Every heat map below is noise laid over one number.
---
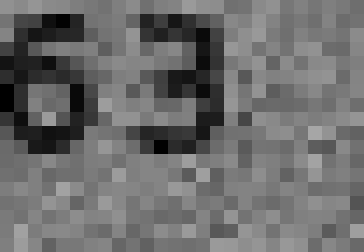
63
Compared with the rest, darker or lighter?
darker
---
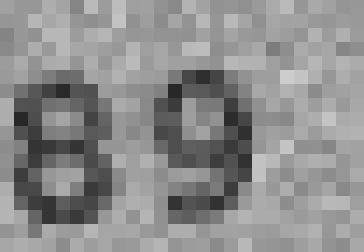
89
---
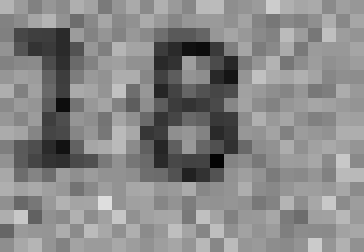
18
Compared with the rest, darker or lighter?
darker
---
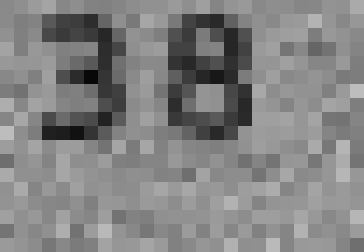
38
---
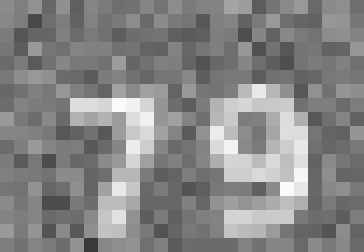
79
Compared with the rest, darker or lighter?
lighter
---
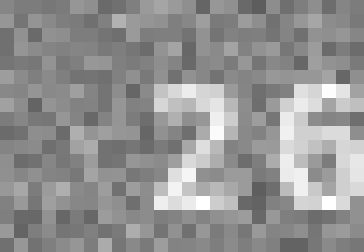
26
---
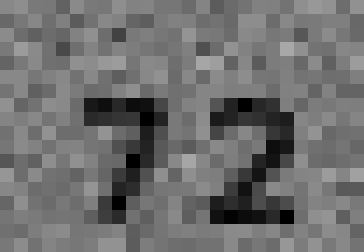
72
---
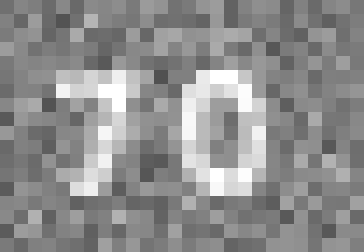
70
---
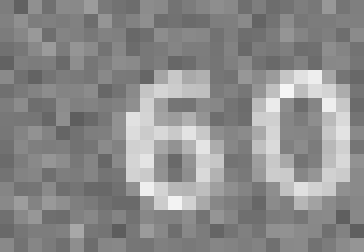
60
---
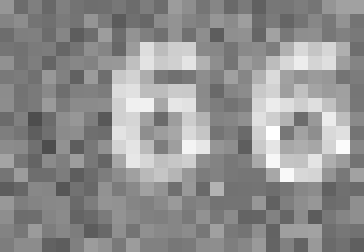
66
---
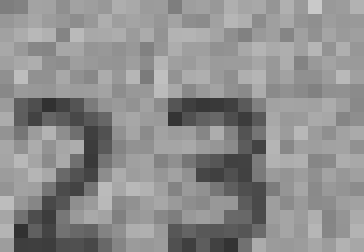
23
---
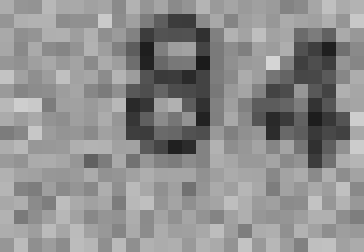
84
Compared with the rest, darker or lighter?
darker
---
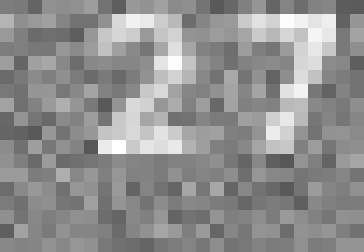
27
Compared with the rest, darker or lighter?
lighter
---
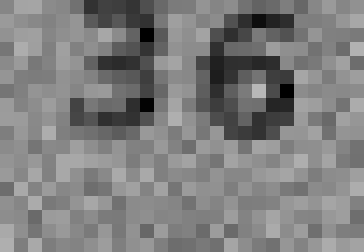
36
